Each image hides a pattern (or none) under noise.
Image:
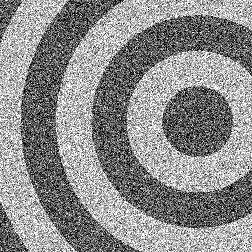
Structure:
rings round one point
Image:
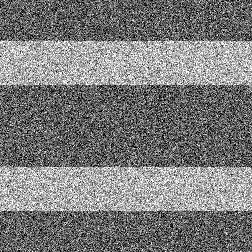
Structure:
horizontal stripes
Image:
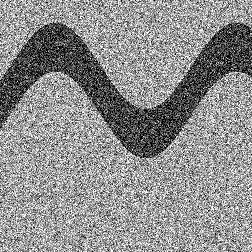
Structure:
a wavy band
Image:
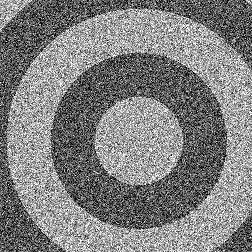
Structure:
rings round one point
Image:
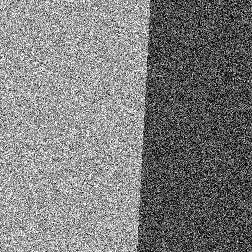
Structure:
a sharp edge
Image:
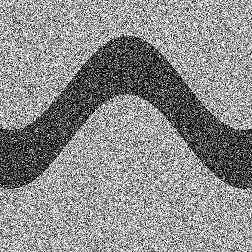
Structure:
a wavy band
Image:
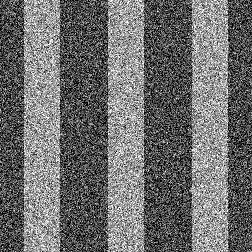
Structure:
vertical stripes
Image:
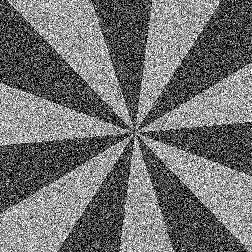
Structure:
spokes from one point
